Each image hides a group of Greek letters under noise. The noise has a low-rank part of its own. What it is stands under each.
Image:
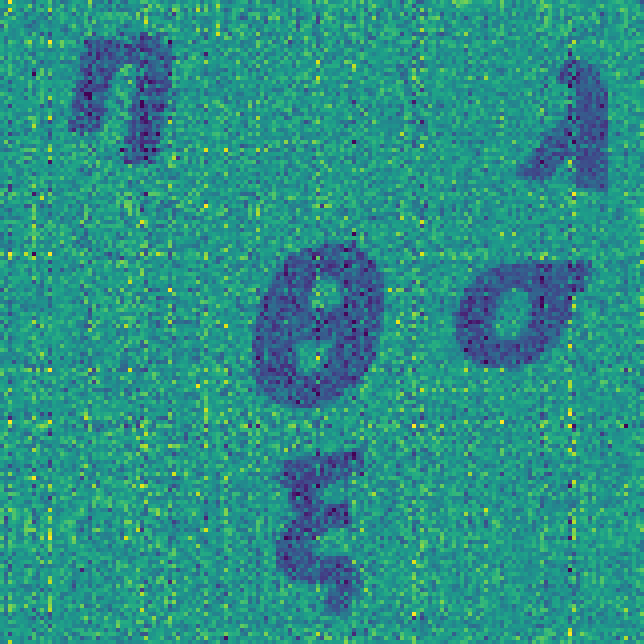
top left: eta; top right: lambda; centre: theta; middle right: sigma; bottom middle: xi
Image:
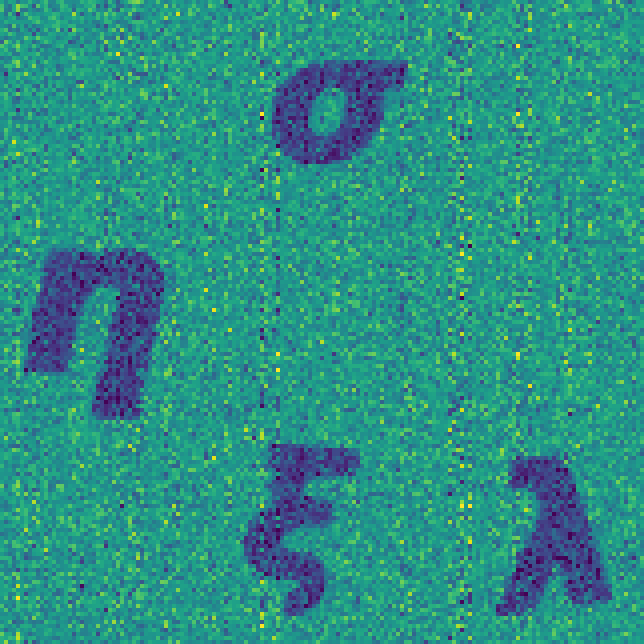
top middle: sigma; middle left: eta; bottom middle: xi; bottom right: lambda
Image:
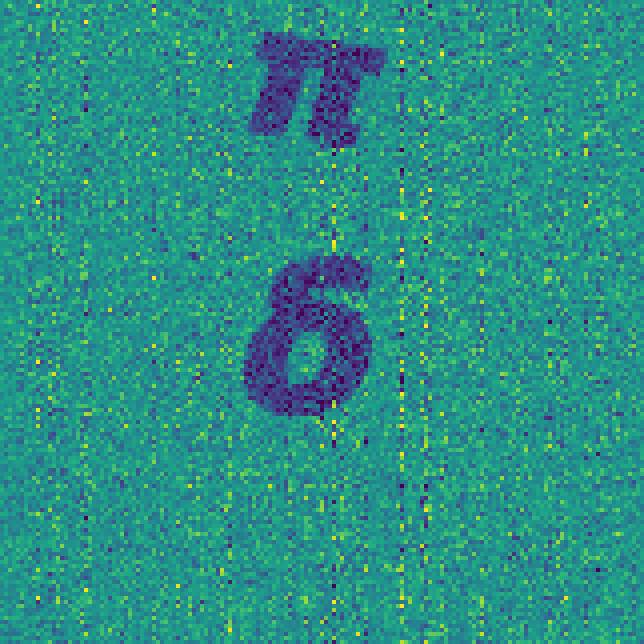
top middle: pi; centre: delta
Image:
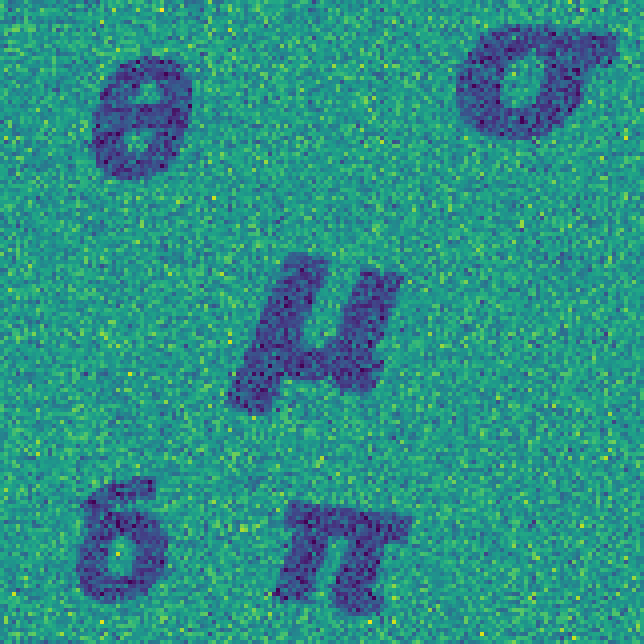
top left: theta; top right: sigma; centre: mu; bottom left: delta; bottom middle: pi
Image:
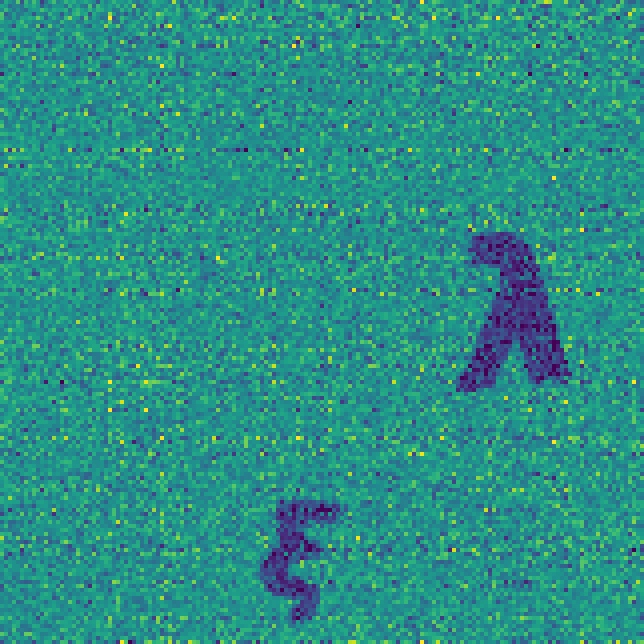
middle right: lambda; bottom middle: xi
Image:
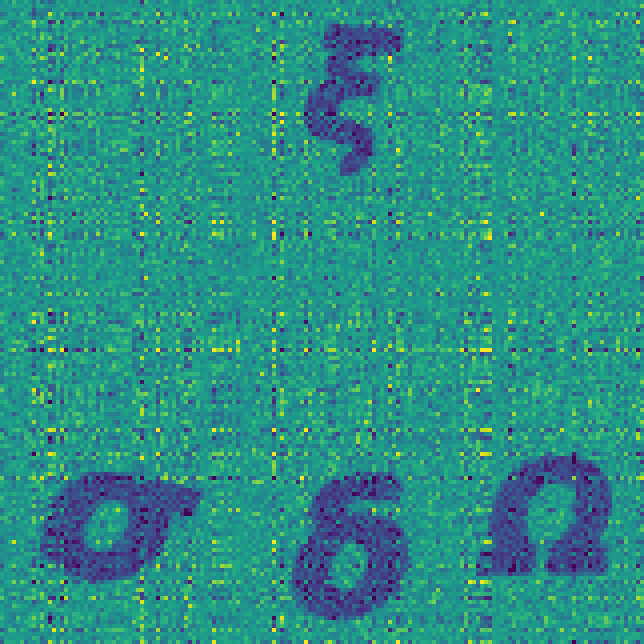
top middle: xi; bottom left: sigma; bottom middle: delta; bottom right: omega
